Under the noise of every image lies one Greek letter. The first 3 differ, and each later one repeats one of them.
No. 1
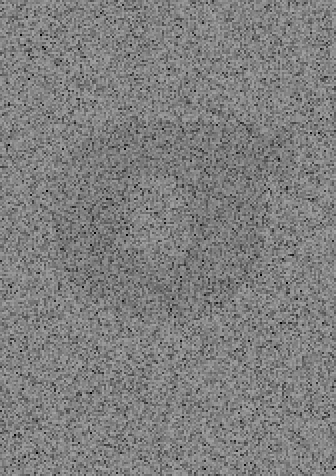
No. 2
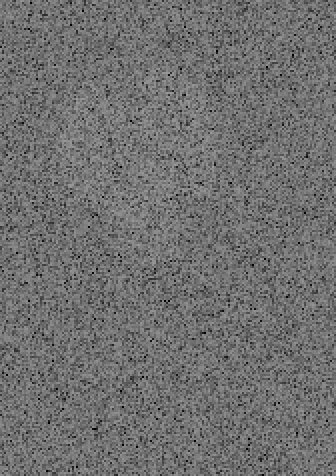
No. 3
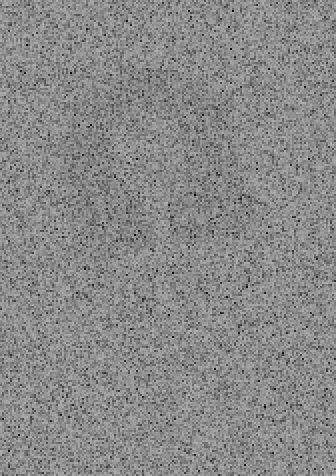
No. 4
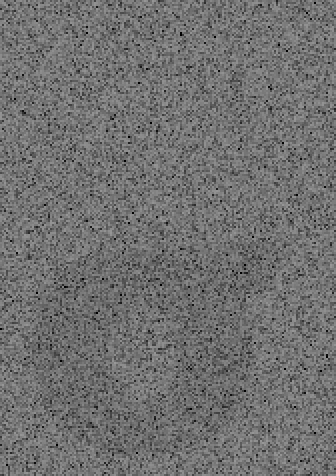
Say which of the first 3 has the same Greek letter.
1
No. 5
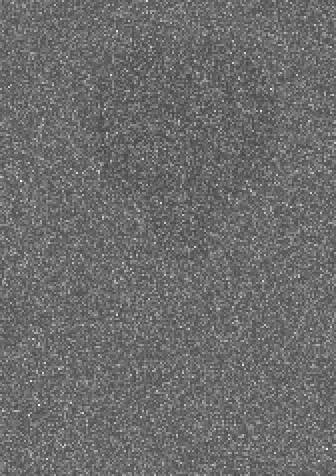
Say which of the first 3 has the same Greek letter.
2
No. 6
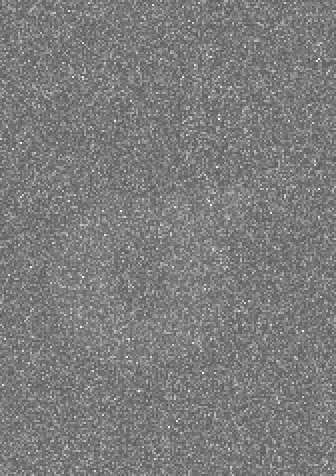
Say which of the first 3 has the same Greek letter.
1
